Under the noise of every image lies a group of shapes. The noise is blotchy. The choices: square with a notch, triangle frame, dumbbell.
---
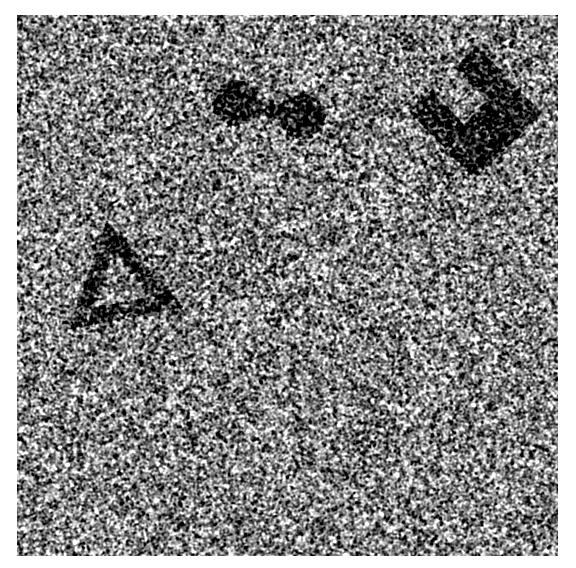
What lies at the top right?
square with a notch
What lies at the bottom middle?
nothing
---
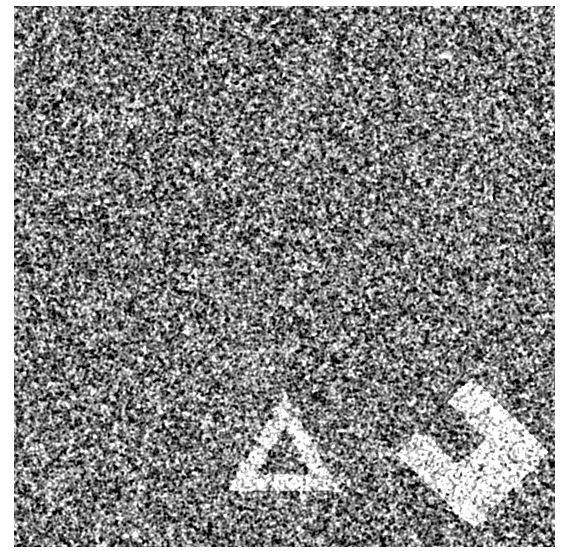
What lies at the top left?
nothing
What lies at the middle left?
nothing
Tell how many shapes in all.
2
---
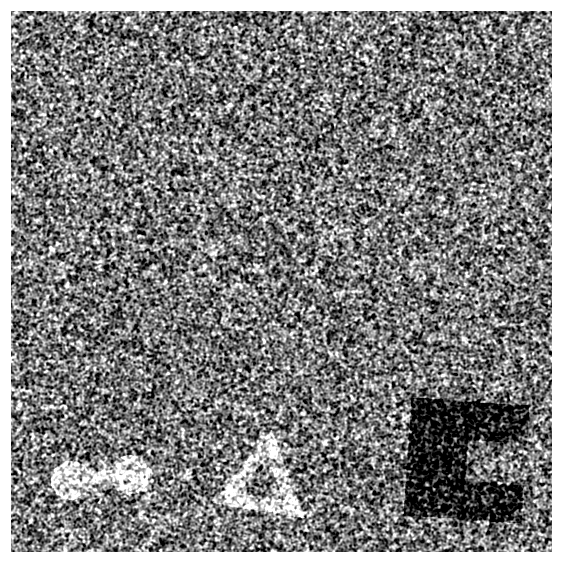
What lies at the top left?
nothing
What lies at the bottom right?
square with a notch
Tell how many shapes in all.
3
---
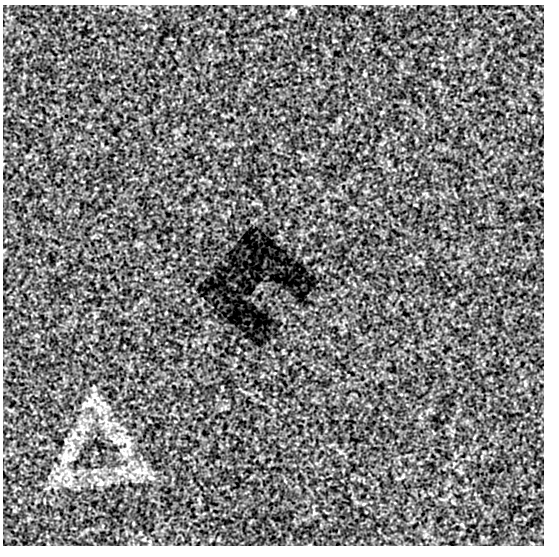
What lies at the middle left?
nothing
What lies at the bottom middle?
nothing
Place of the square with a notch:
centre
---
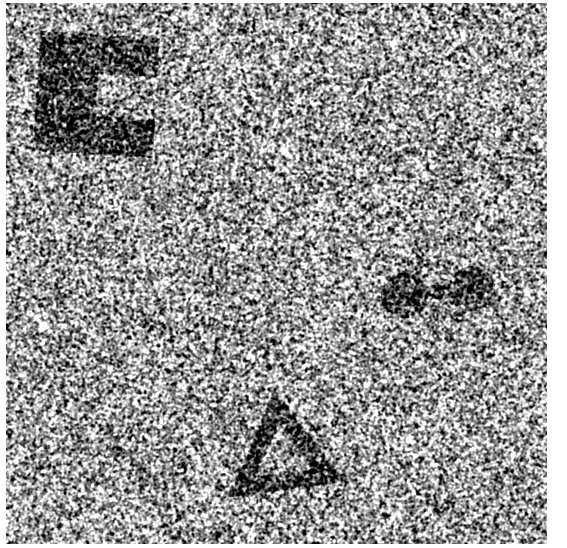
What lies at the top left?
square with a notch
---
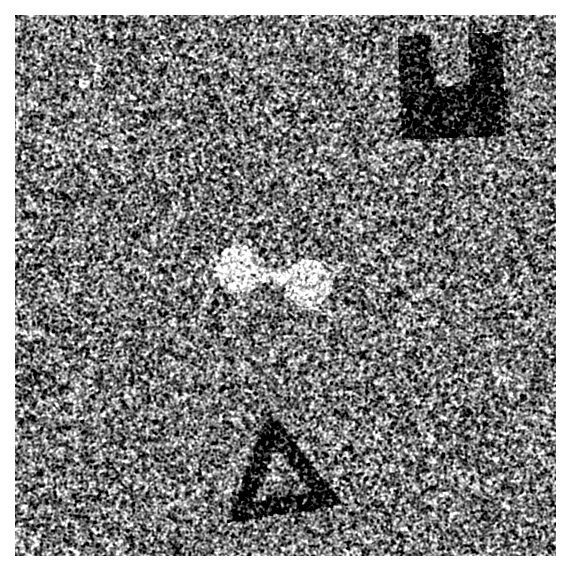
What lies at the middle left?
nothing
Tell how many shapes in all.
3
